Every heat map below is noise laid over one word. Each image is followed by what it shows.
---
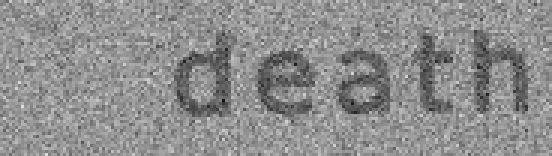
death
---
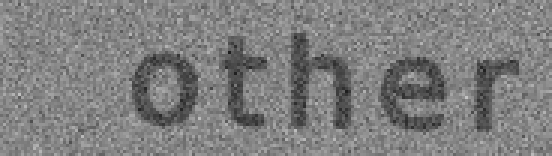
other
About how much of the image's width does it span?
two thirds
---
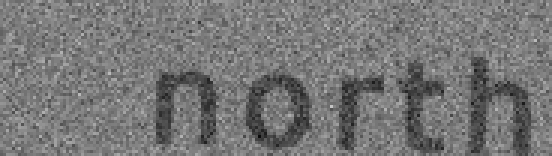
north
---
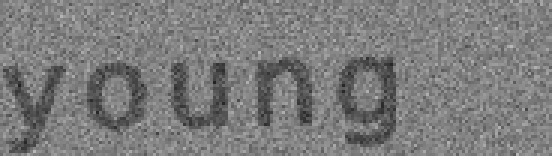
young
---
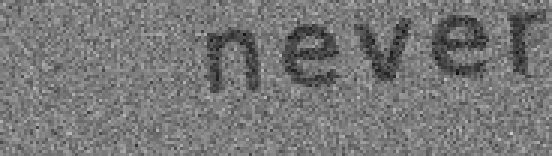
never
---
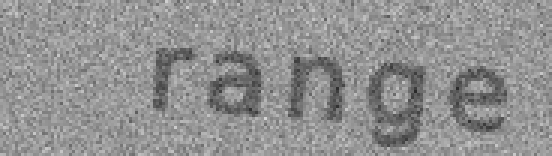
range
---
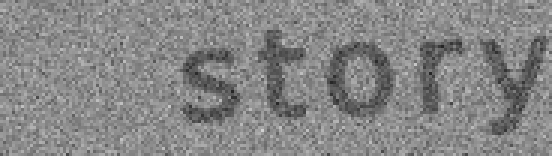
story
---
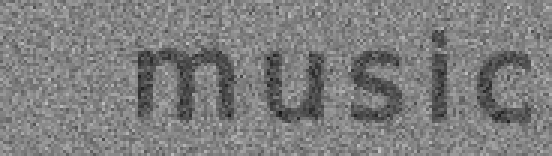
music
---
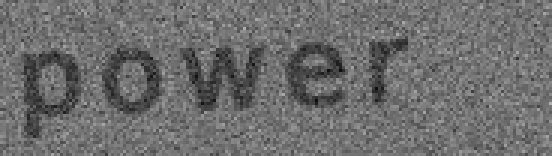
power
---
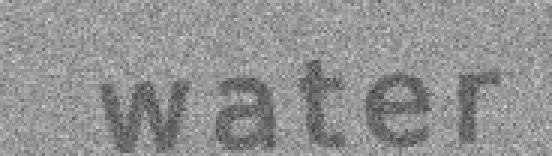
water
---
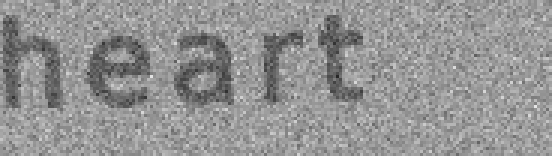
heart
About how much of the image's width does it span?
two thirds
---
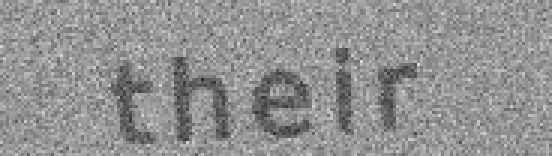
their
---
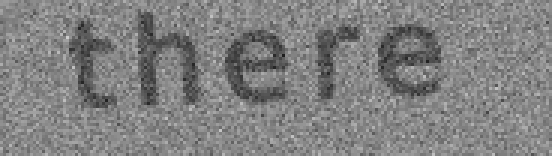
there
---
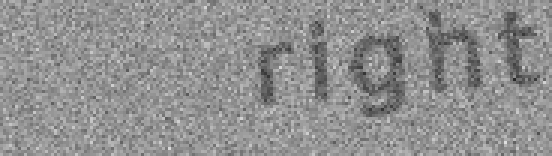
right
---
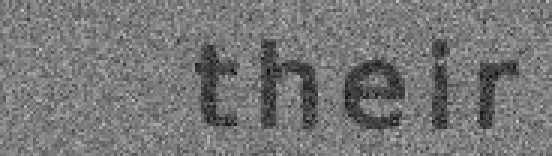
their
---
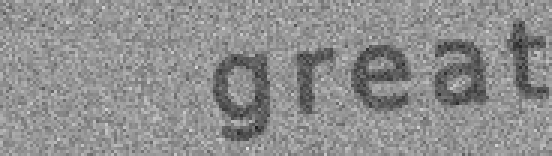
great
